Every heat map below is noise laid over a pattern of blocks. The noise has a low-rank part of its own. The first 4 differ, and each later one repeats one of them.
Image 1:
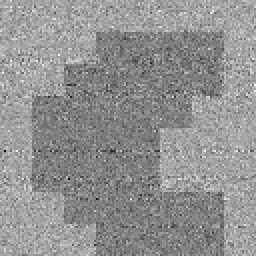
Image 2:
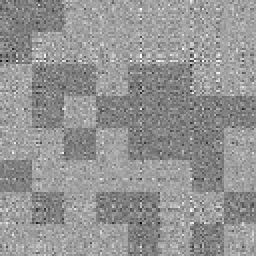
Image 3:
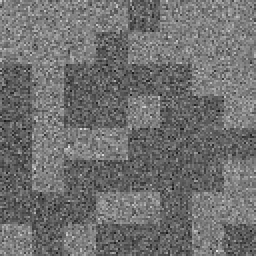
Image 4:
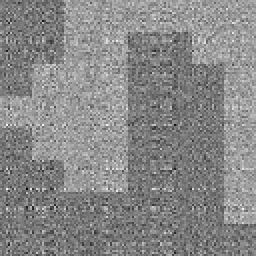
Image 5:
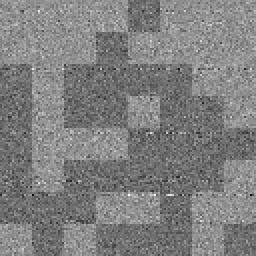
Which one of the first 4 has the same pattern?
3
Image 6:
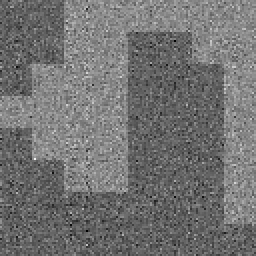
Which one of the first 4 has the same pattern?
4
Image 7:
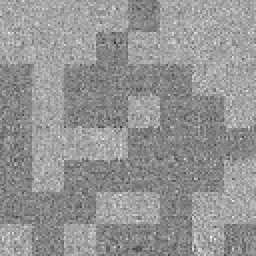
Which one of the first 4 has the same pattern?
3
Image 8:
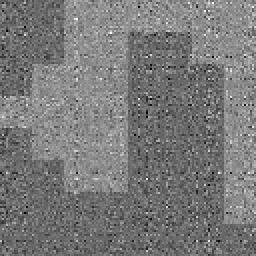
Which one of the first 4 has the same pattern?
4
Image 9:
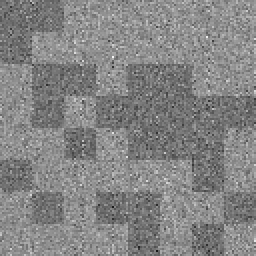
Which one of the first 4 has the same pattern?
2
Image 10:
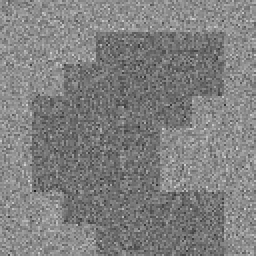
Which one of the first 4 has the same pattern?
1
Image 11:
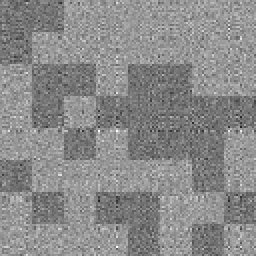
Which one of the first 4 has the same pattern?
2
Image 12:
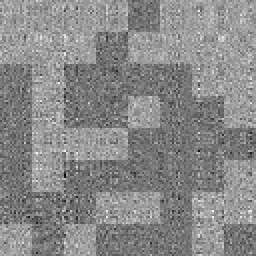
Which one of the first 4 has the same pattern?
3
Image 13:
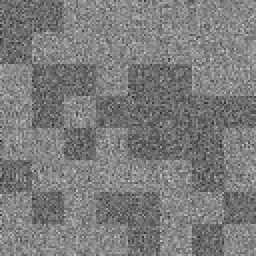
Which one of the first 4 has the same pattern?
2
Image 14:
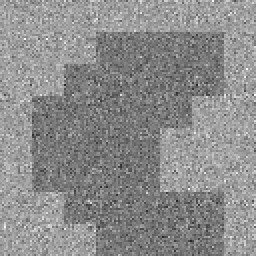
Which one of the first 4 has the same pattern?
1
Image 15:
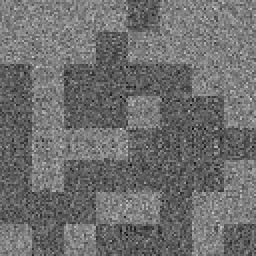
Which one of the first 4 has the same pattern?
3
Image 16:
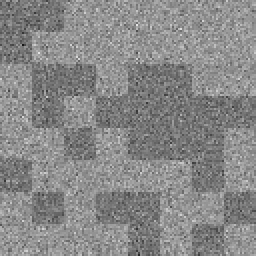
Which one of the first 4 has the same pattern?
2
